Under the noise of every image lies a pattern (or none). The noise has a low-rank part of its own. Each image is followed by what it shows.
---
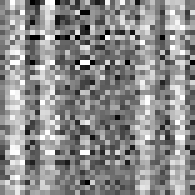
bands of columns
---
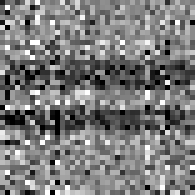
bands of rows
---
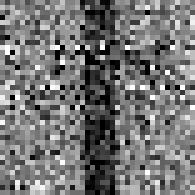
one band of columns
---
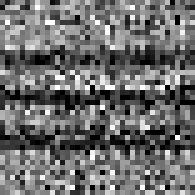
bands of rows
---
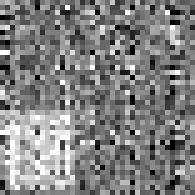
one block
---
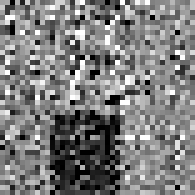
one block
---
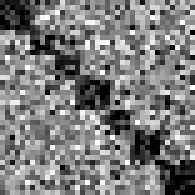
blocks along the diagonal
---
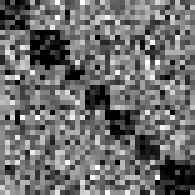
blocks along the diagonal
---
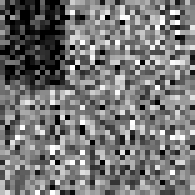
one block
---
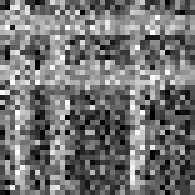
bands of rows crossing bands of columns
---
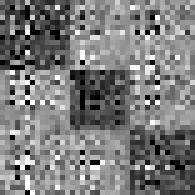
blocks along the diagonal
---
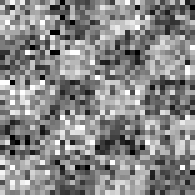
a checkerboard
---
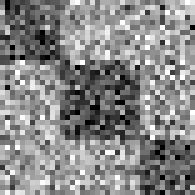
blocks along the diagonal
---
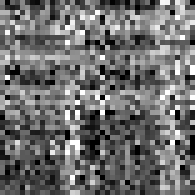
bands of rows crossing bands of columns
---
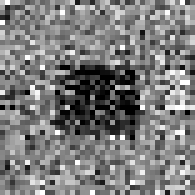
one block
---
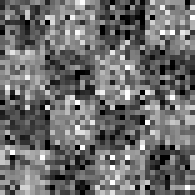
a checkerboard
